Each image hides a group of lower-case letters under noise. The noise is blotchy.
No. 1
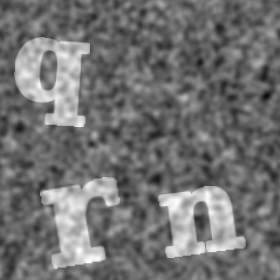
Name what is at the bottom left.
r
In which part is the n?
bottom right
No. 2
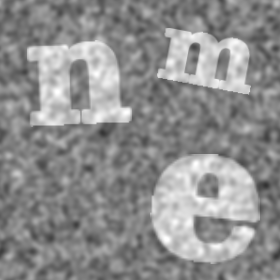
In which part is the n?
top left
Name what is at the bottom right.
e
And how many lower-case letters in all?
3
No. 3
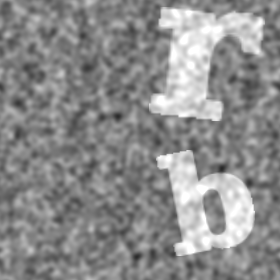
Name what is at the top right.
r
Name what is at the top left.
nothing
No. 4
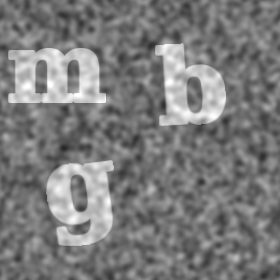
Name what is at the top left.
m
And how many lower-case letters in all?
3
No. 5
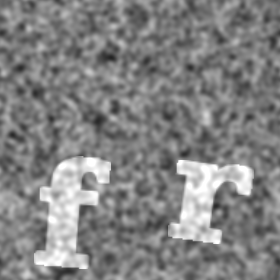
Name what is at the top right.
nothing
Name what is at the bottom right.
r
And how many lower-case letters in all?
2
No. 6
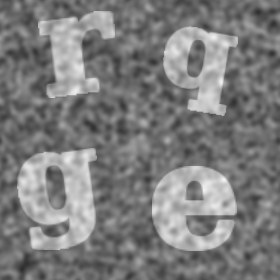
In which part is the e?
bottom right
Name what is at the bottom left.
g
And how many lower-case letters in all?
4
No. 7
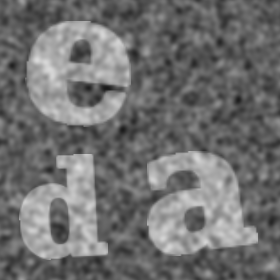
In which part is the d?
bottom left
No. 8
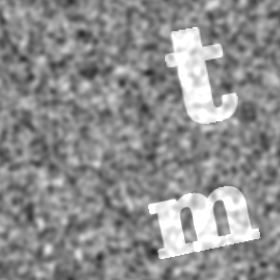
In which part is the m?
bottom right
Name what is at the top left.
nothing
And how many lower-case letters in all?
2
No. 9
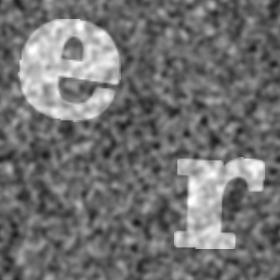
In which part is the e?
top left
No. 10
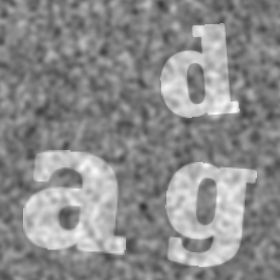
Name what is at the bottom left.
a
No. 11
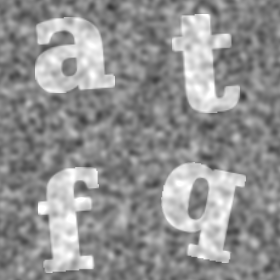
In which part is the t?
top right
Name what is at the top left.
a
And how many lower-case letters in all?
4
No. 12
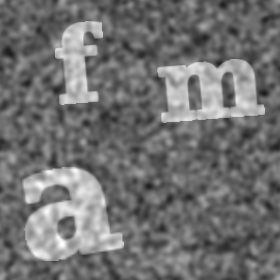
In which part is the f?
top left
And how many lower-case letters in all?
3
